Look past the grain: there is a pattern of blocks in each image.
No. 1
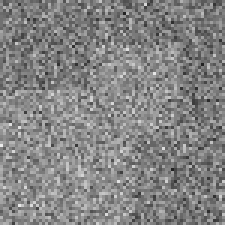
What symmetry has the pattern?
mirrored about the diagonal from the bottom left
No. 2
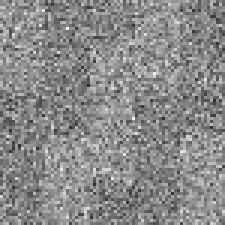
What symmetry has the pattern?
the same after a half turn
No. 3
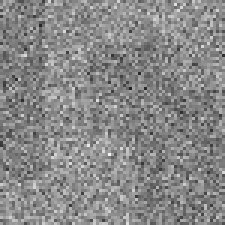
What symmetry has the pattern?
no symmetry
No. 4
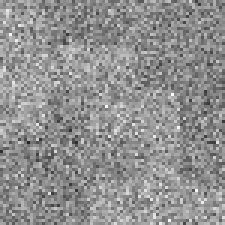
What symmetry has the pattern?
mirrored about the diagonal from the bottom left
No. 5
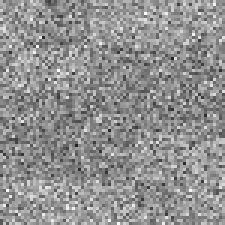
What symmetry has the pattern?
the same after a half turn
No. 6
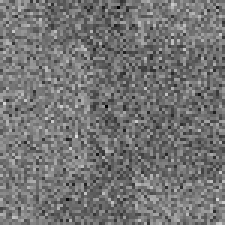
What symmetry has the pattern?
top and bottom mirror each other
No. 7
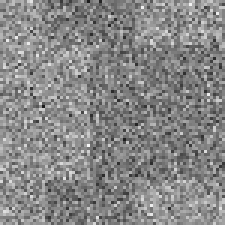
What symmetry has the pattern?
top and bottom mirror each other
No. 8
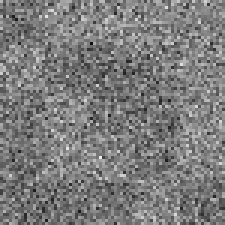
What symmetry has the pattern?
mirrored about the diagonal from the bottom left
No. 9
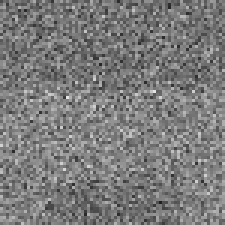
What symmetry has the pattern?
left and right mirror each other
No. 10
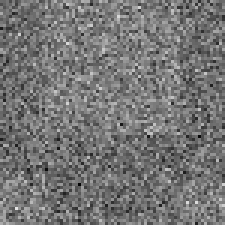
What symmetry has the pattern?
left and right mirror each other
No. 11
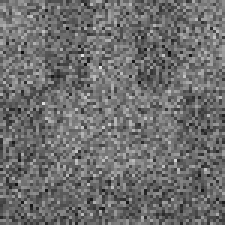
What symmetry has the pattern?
left and right mirror each other
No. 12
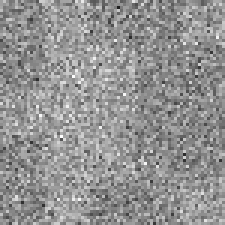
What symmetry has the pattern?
top and bottom mirror each other
